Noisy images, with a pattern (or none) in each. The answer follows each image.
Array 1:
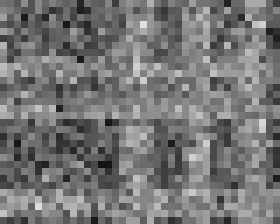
bands of rows crossing bands of columns
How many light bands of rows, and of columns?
3 and 3
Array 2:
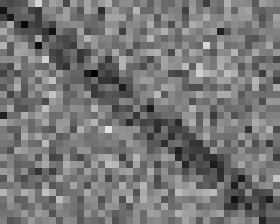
a diagonal band
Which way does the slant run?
top left to bottom right
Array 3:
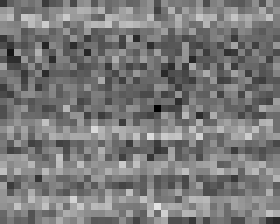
bands of rows
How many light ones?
4
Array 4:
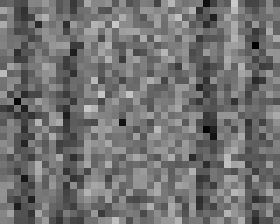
bands of columns
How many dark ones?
4
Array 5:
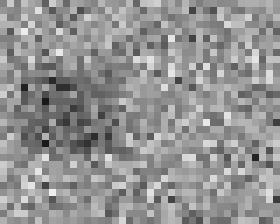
one block
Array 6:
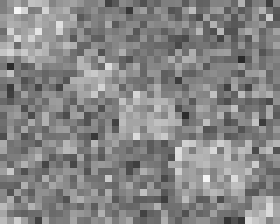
blocks along the diagonal
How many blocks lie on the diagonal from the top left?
5
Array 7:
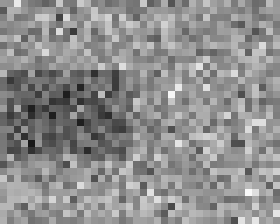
one block
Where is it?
middle left
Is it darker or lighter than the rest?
darker
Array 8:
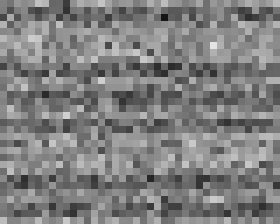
bands of rows
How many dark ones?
6
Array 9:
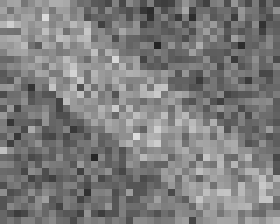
a diagonal band
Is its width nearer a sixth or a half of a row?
a half
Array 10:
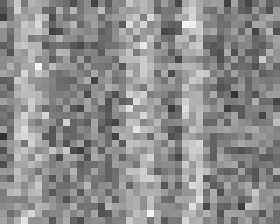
bands of columns
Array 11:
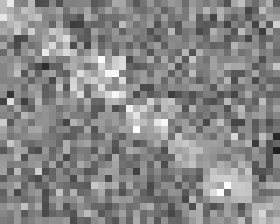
blocks along the diagonal
